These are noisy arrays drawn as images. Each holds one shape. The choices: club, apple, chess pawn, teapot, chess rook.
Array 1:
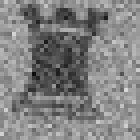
chess rook
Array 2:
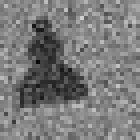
chess pawn
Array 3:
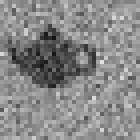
teapot
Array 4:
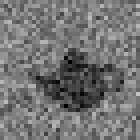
teapot
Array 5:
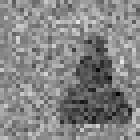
chess pawn
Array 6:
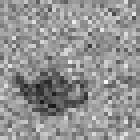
teapot
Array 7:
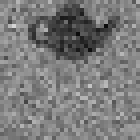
teapot
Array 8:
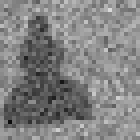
chess pawn
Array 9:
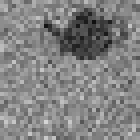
teapot
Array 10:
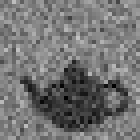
teapot
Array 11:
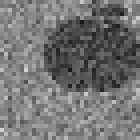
apple
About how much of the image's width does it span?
two thirds
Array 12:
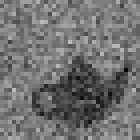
teapot
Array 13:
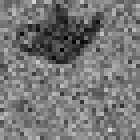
teapot
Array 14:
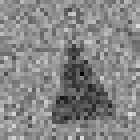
chess pawn
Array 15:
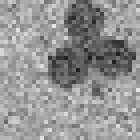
club
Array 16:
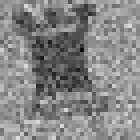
chess rook
